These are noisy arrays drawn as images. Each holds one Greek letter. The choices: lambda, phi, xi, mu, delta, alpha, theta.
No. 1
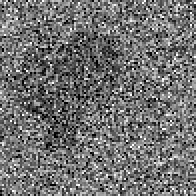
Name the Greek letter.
phi
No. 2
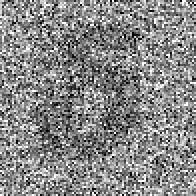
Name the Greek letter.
delta
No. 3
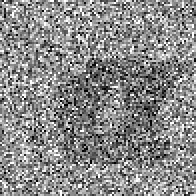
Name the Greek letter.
alpha
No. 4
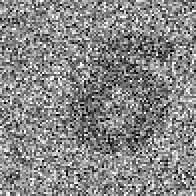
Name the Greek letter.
delta
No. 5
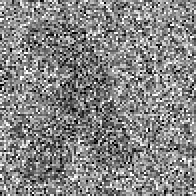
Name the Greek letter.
lambda
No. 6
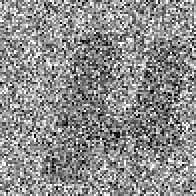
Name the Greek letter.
mu
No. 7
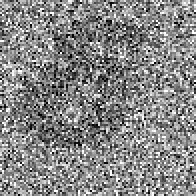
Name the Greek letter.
delta
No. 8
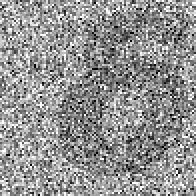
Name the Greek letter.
delta
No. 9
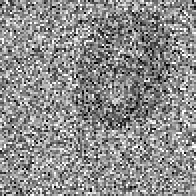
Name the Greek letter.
theta
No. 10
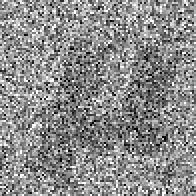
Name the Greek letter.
mu
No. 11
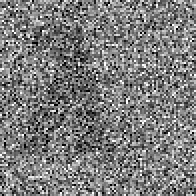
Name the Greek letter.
lambda
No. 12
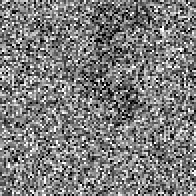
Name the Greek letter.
xi
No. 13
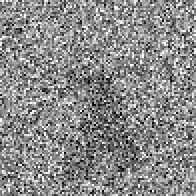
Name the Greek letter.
lambda
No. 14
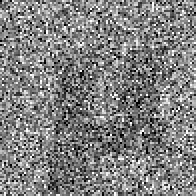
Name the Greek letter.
mu
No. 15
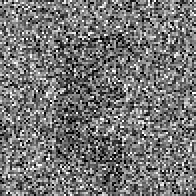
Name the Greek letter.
xi
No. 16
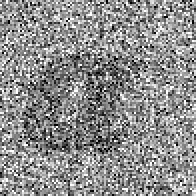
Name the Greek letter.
alpha
